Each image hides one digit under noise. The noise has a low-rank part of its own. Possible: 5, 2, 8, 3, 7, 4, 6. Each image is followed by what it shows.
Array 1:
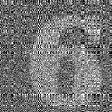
6
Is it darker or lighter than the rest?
lighter
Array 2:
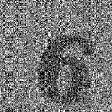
6
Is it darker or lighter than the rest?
darker
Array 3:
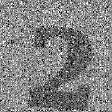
2
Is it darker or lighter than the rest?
darker
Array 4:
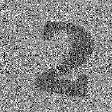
2
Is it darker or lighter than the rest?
darker
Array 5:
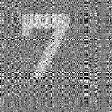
7
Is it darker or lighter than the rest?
lighter
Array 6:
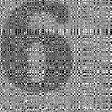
6
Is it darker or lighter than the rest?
darker
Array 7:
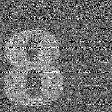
8
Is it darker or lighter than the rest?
lighter
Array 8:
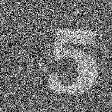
5
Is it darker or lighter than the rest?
lighter
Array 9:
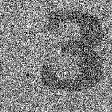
3
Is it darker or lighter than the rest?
darker
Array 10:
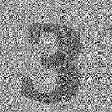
3
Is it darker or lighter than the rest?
darker
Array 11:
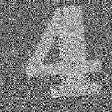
4
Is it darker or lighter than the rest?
lighter
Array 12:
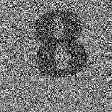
8
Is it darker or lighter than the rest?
darker
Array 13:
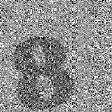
8
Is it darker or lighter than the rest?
darker
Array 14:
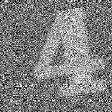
4
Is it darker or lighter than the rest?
lighter
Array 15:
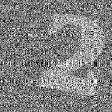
2
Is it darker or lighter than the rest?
lighter
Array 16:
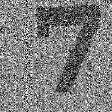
7
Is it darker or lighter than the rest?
darker
